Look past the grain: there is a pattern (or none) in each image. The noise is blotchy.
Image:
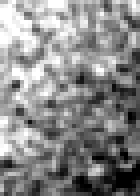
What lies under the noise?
a smooth slope
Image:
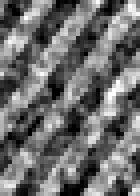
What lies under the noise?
diagonal stripes
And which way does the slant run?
bottom left to top right
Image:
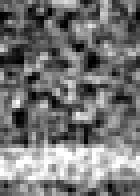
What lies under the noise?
one horizontal stripe
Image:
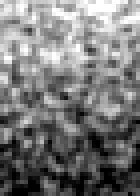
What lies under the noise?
a smooth slope
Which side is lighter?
top
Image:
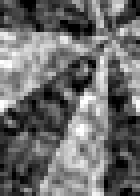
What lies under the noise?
spokes from one point
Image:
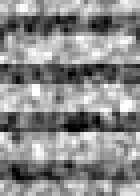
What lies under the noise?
horizontal stripes
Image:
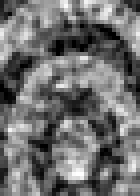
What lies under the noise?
rings round one point
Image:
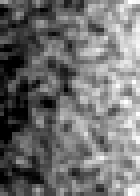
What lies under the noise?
a smooth slope
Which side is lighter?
right
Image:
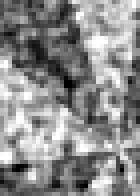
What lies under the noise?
spokes from one point
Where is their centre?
bottom right
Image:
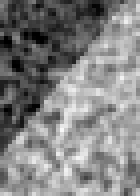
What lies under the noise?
a sharp edge
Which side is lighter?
bottom right
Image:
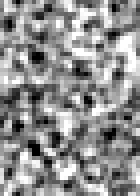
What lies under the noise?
only noise
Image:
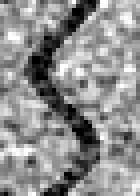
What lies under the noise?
a wavy band
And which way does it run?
top to bottom
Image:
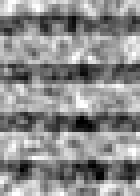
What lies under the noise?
horizontal stripes
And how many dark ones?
4
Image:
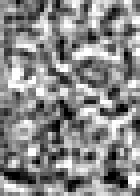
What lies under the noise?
only noise
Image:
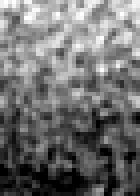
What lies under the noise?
a smooth slope
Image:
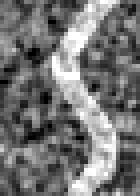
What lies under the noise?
a wavy band
